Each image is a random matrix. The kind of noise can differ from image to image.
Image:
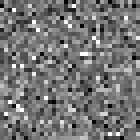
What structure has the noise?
heavy tails
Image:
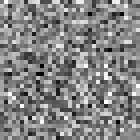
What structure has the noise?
low rank plus noise
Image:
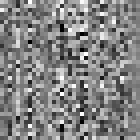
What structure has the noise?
columns of uneven size
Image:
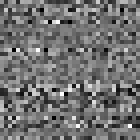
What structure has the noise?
rows of uneven size
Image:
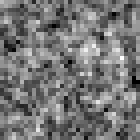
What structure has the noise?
blotchy
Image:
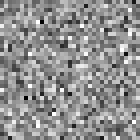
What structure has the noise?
independent entries
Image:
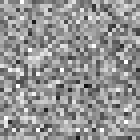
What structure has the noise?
independent entries
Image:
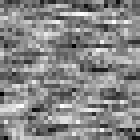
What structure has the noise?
streaked along the rows
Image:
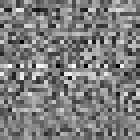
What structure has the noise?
rows of uneven size
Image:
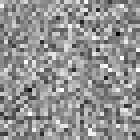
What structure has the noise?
independent entries
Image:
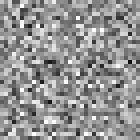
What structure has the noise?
low rank plus noise
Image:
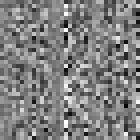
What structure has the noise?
columns of uneven size
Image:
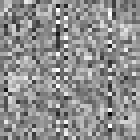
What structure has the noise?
columns of uneven size
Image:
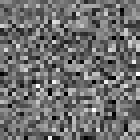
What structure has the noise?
low rank plus noise
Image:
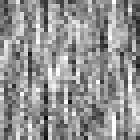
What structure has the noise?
streaked along the columns
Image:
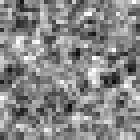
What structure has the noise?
blotchy
